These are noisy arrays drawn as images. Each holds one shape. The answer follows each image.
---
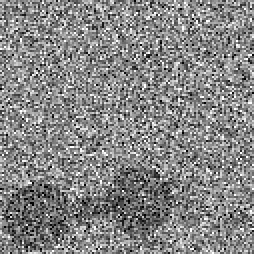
dark dumbbell
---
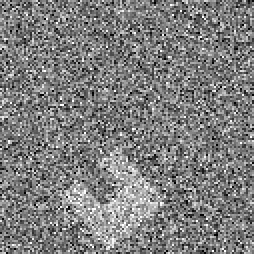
light square with a notch, bottom middle
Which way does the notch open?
up and left
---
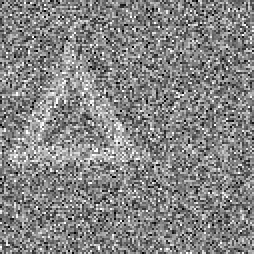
light triangle frame
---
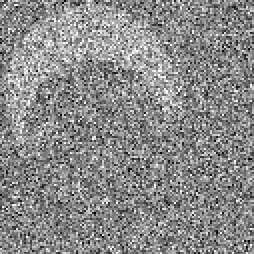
light crescent
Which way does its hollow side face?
down
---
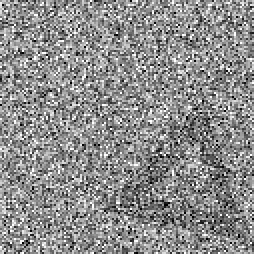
dark triangle frame
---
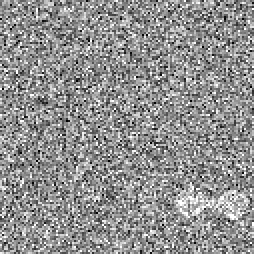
light dumbbell, bottom right
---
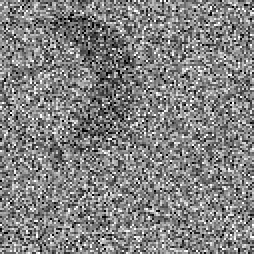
dark crescent
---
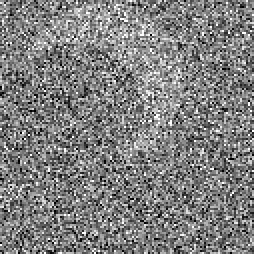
light crescent
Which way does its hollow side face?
down and left
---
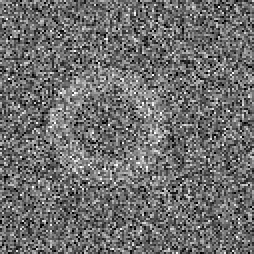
light ring
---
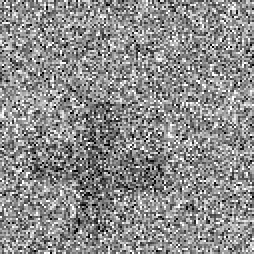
dark cross
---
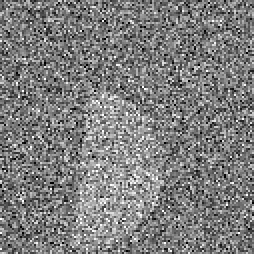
light half disc
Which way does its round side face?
right
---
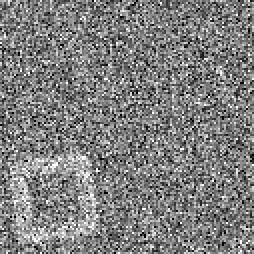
light square frame, bottom left
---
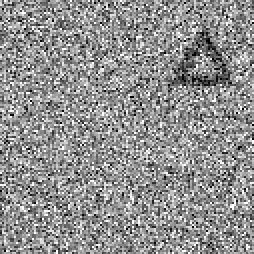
dark triangle frame, top right
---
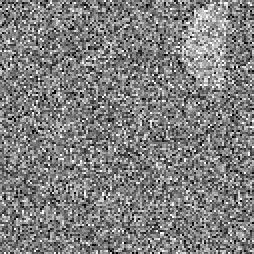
light half disc, top right
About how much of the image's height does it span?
a third
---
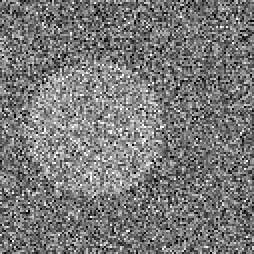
light disc
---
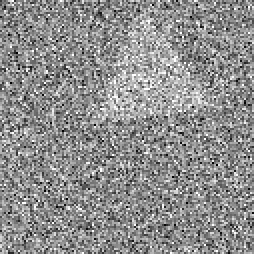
light triangle
